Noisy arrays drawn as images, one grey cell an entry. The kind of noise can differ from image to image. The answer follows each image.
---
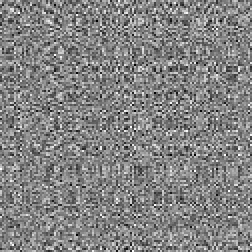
low rank plus noise
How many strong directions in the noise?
two
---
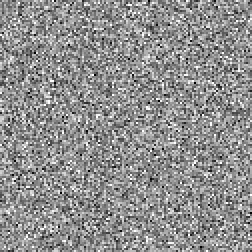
independent entries
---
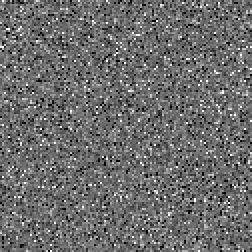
heavy tails
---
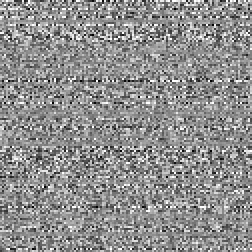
rows of uneven size
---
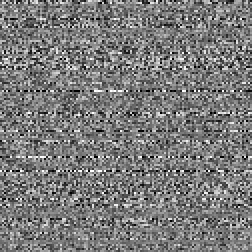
rows of uneven size
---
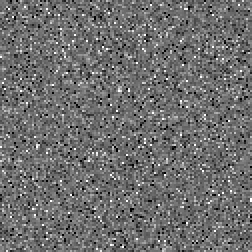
heavy tails
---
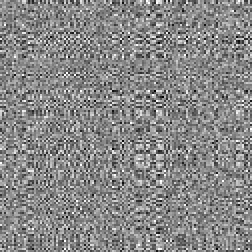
low rank plus noise
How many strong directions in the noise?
one
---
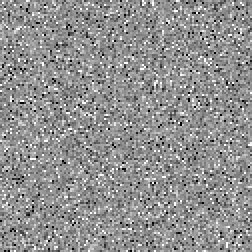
heavy tails
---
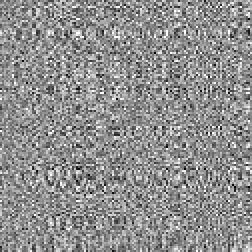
low rank plus noise
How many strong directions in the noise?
two
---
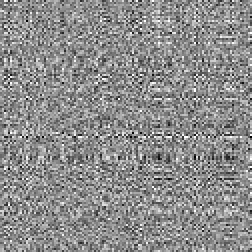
low rank plus noise
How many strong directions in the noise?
two
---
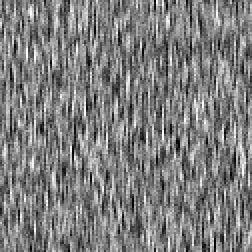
streaked along the columns
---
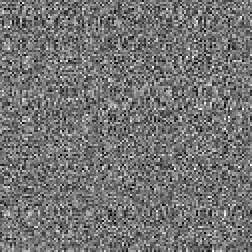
low rank plus noise
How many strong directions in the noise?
three or four
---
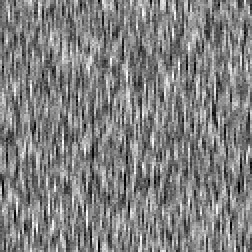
streaked along the columns
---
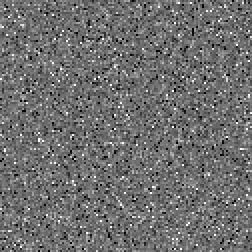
heavy tails
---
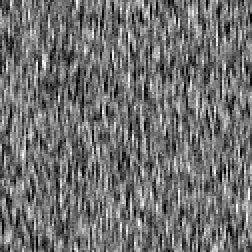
streaked along the columns
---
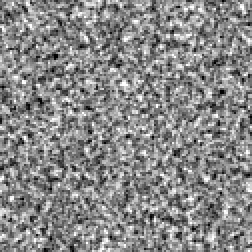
blotchy
